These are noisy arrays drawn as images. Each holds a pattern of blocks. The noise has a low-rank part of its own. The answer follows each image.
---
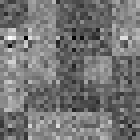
no symmetry
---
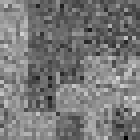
no symmetry
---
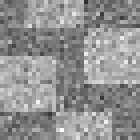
the same after a half turn
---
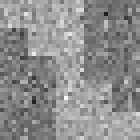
the same after a half turn
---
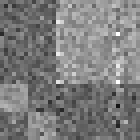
mirrored about the diagonal from the bottom left
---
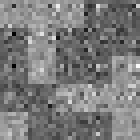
mirrored about the diagonal from the bottom left
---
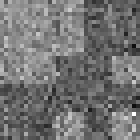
mirrored about the diagonal from the top left
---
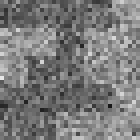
no symmetry
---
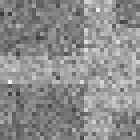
top and bottom mirror each other
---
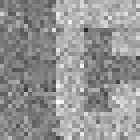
top and bottom mirror each other
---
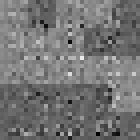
no symmetry
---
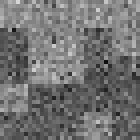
no symmetry
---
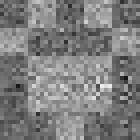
left and right mirror each other
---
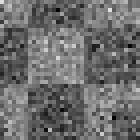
mirrored about the diagonal from the top left
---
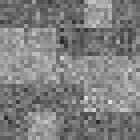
the same after a half turn
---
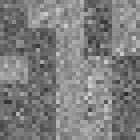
no symmetry
